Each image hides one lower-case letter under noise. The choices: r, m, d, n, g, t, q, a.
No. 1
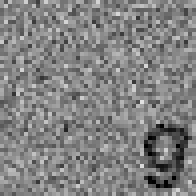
g
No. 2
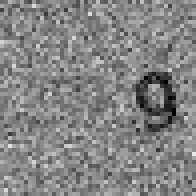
g
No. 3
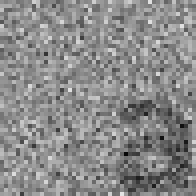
a
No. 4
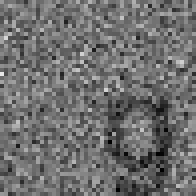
g
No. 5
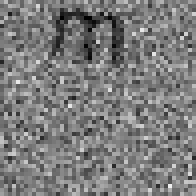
m
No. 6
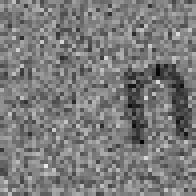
n
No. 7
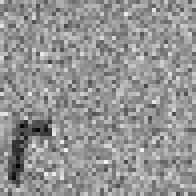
r
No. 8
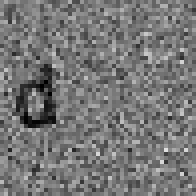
d
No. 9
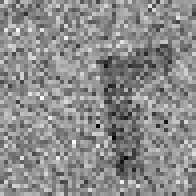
r
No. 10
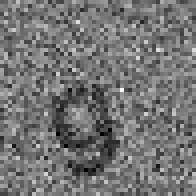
g
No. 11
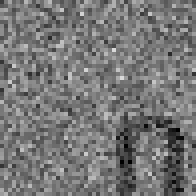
n
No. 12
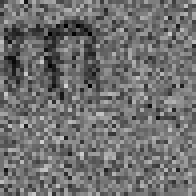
m
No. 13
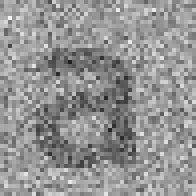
a
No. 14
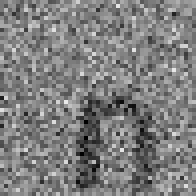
n
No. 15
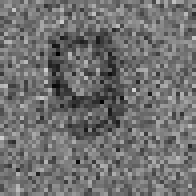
g
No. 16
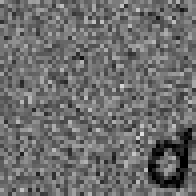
d
